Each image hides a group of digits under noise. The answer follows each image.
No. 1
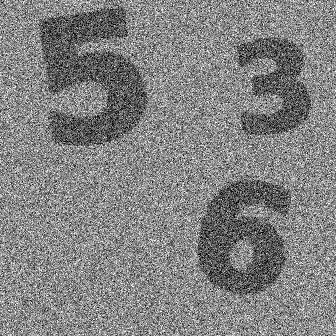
top left: dark 5; top right: dark 3; bottom right: dark 6
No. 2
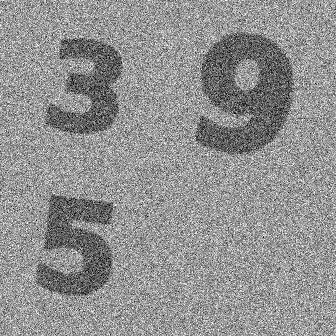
top left: dark 3; top right: dark 9; bottom left: dark 5
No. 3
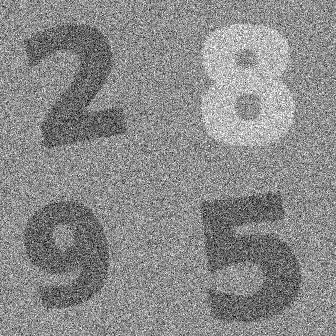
top left: dark 2; top right: light 8; bottom left: dark 9; bottom right: dark 5
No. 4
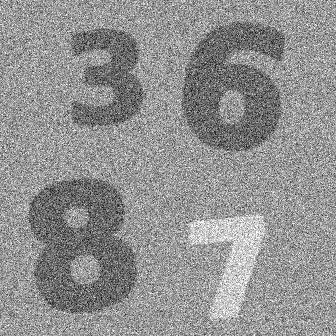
top left: dark 3; top right: dark 6; bottom left: dark 8; bottom right: light 7
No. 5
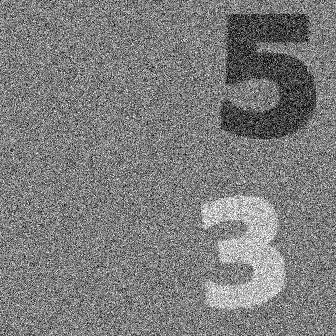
top right: dark 5; bottom right: light 3
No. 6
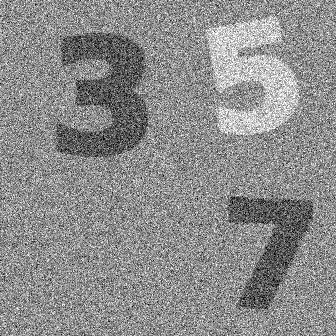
top left: dark 3; top right: light 5; bottom right: dark 7
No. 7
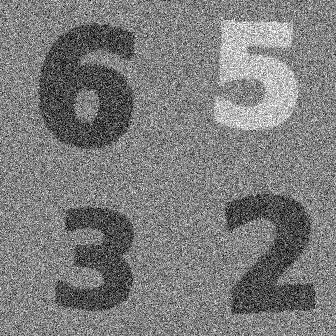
top left: dark 6; top right: light 5; bottom left: dark 3; bottom right: dark 2
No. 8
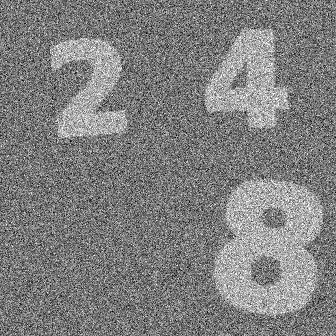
top left: light 2; top right: light 4; bottom right: light 8
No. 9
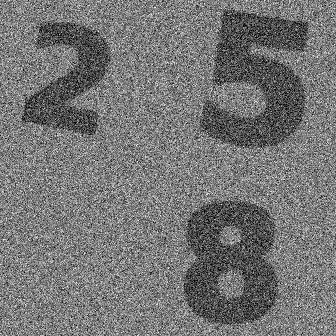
top left: dark 2; top right: dark 5; bottom right: dark 8
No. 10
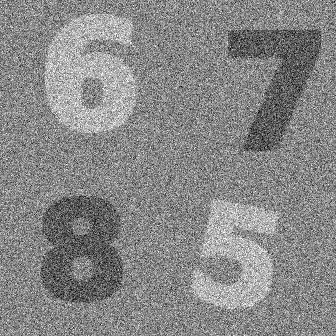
top left: light 6; top right: dark 7; bottom left: dark 8; bottom right: light 5
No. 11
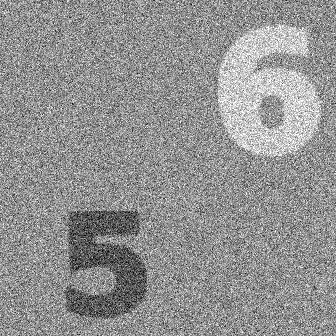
top right: light 6; bottom left: dark 5
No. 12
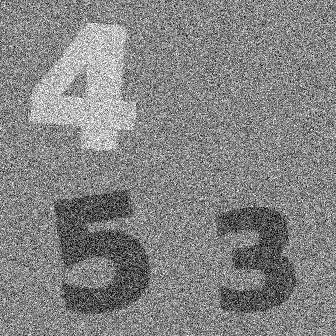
top left: light 4; bottom left: dark 5; bottom right: dark 3
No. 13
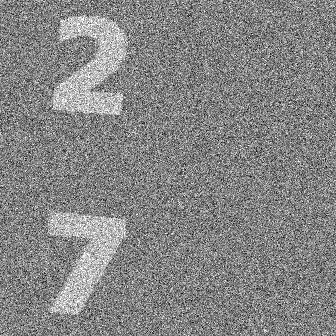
top left: light 2; bottom left: light 7
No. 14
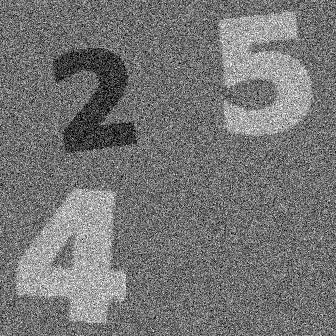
top left: dark 2; top right: light 5; bottom left: light 4
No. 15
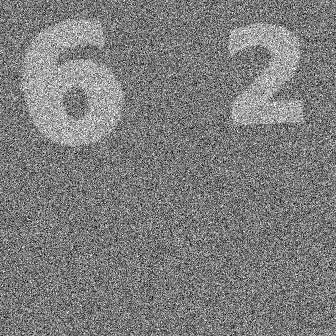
top left: light 6; top right: light 2
